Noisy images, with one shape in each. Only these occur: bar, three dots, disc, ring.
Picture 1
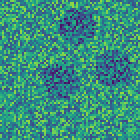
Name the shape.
three dots
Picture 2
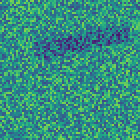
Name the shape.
bar
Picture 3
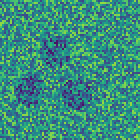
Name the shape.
three dots
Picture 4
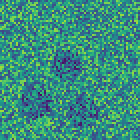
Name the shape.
three dots
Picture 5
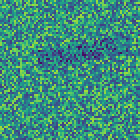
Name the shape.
bar
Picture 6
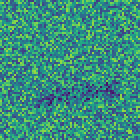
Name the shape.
bar
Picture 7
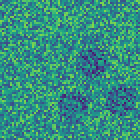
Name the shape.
three dots
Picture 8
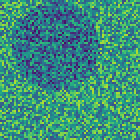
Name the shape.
disc
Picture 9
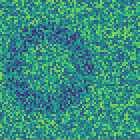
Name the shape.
ring
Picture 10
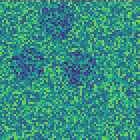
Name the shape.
three dots
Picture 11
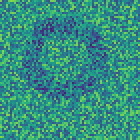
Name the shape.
ring
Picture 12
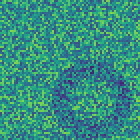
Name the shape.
ring
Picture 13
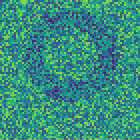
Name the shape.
ring
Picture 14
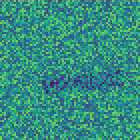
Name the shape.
bar
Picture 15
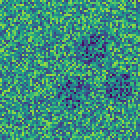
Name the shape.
three dots
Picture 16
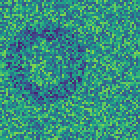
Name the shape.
ring
